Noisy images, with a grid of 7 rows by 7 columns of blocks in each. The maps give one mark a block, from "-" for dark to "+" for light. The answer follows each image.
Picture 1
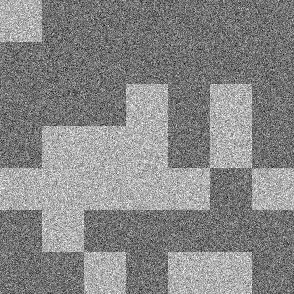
+ - - - - - -
- - - - - - -
- - - + - + -
- + + + - + -
+ + + + + - +
- + - - - - -
- - + - + + -
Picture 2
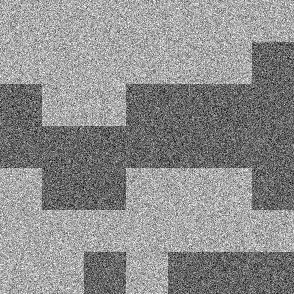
+ + + + + + +
+ + + + + + -
- + + - - - -
- - - - - - -
+ - - + + + -
+ + + + + + +
+ + - + - - -
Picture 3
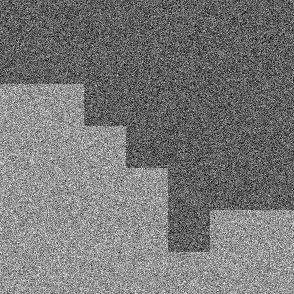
- - - - - - -
- - - - - - -
+ + - - - - -
+ + + - - - -
+ + + + - - -
+ + + + - + +
+ + + + + + +
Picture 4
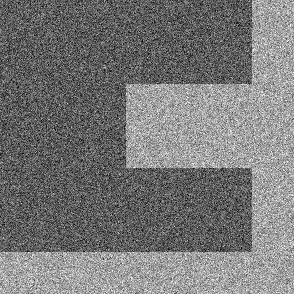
- - - - - - +
- - - - - - +
- - - + + + +
- - - + + + +
- - - - - - +
- - - - - - +
+ + + + + + +
